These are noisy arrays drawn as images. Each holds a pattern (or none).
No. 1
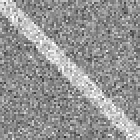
a diagonal band
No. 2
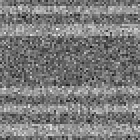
bands of rows
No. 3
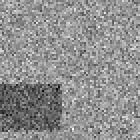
one block
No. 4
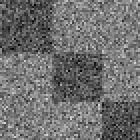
blocks along the diagonal
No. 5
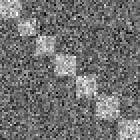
blocks along the diagonal
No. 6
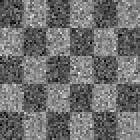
a checkerboard
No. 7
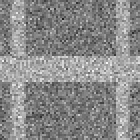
bands of rows crossing bands of columns
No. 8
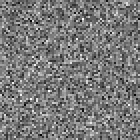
only noise
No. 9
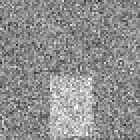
one block
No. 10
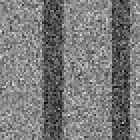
bands of columns
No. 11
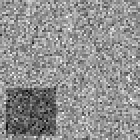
one block
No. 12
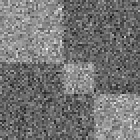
blocks along the diagonal
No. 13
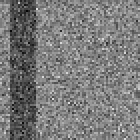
one band of columns
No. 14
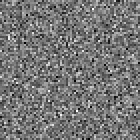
only noise
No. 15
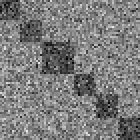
blocks along the diagonal
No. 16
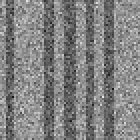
bands of columns
